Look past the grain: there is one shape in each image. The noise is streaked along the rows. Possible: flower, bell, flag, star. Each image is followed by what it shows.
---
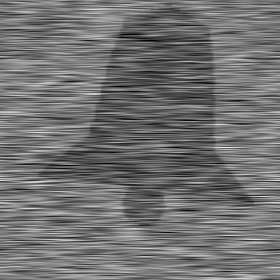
bell
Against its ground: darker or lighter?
darker
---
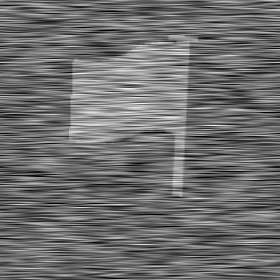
flag
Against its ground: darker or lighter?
lighter
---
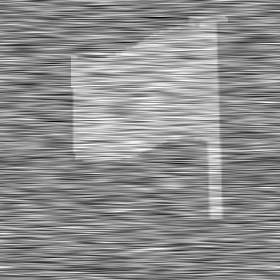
flag
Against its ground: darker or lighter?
lighter
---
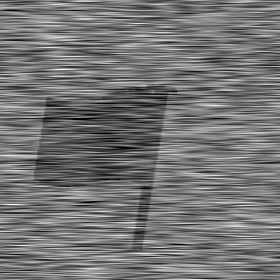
flag
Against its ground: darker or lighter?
darker
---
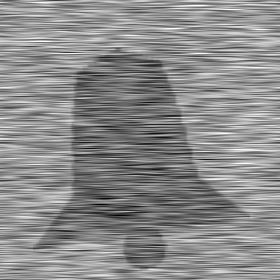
bell
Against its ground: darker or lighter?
darker
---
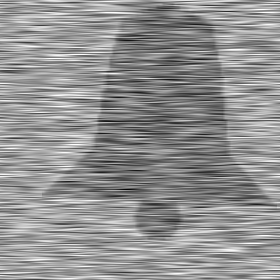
bell
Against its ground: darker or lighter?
darker
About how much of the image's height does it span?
nearly all
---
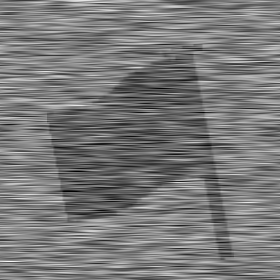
flag
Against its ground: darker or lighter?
darker
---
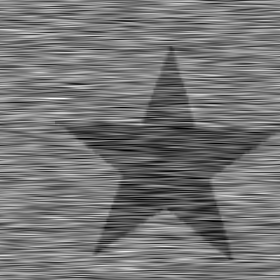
star
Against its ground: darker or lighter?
darker
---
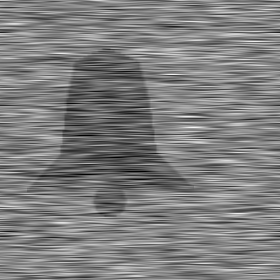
bell
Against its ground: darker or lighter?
darker
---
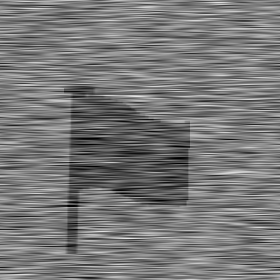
flag
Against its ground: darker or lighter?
darker
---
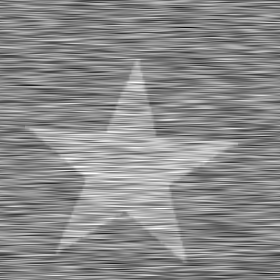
star
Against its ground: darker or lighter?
lighter
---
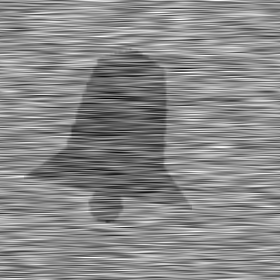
bell
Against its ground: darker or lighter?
darker
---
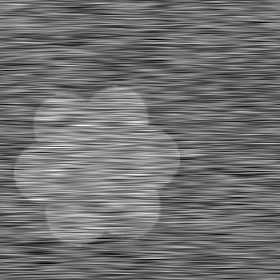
flower
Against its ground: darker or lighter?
lighter
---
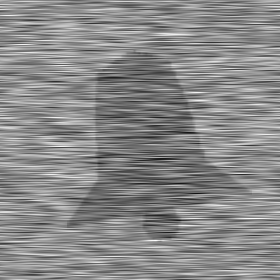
bell
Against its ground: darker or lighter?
darker
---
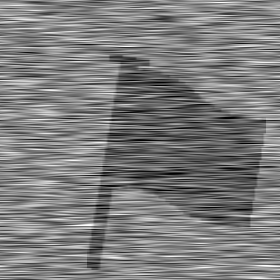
flag
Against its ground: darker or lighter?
darker
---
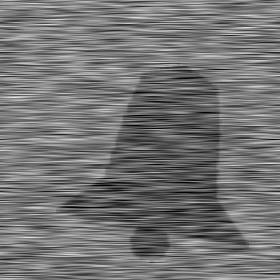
bell
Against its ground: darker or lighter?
darker
